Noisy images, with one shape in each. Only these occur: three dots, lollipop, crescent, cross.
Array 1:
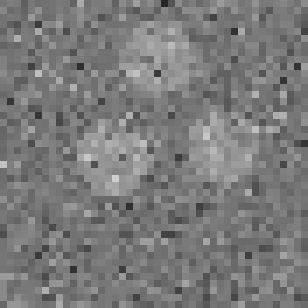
three dots
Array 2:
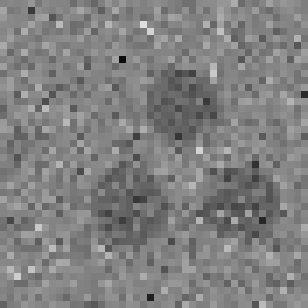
three dots
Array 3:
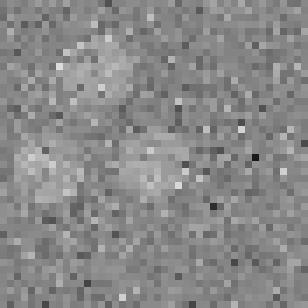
three dots
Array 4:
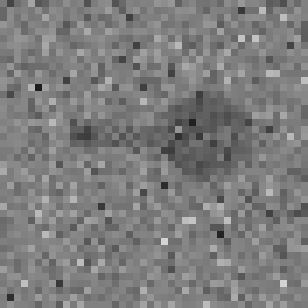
lollipop
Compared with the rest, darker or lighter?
darker
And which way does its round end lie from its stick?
right
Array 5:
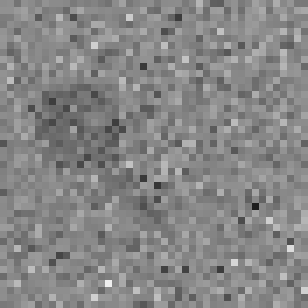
lollipop
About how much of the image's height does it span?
half
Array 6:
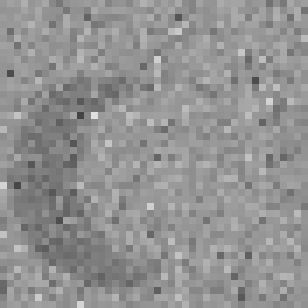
crescent
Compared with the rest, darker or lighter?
darker
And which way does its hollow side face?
right
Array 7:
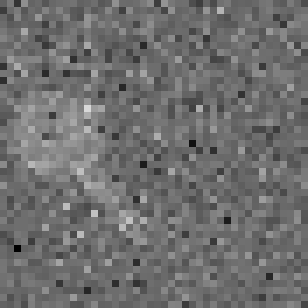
lollipop
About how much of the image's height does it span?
half
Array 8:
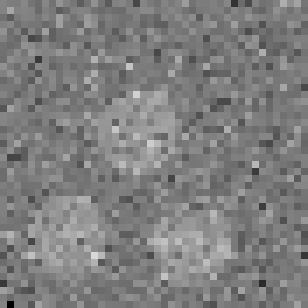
three dots
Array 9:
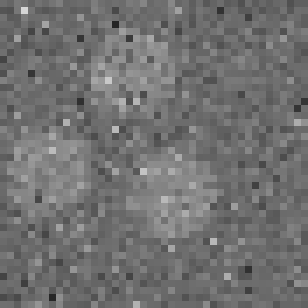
three dots
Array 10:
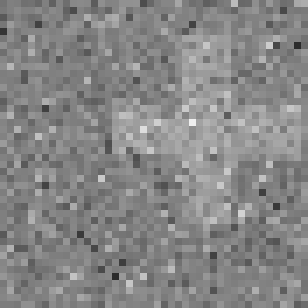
cross
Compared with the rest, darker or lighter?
lighter
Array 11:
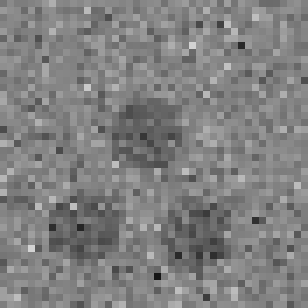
three dots
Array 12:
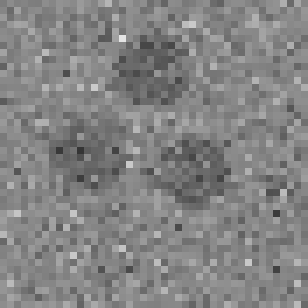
three dots
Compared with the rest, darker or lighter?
darker
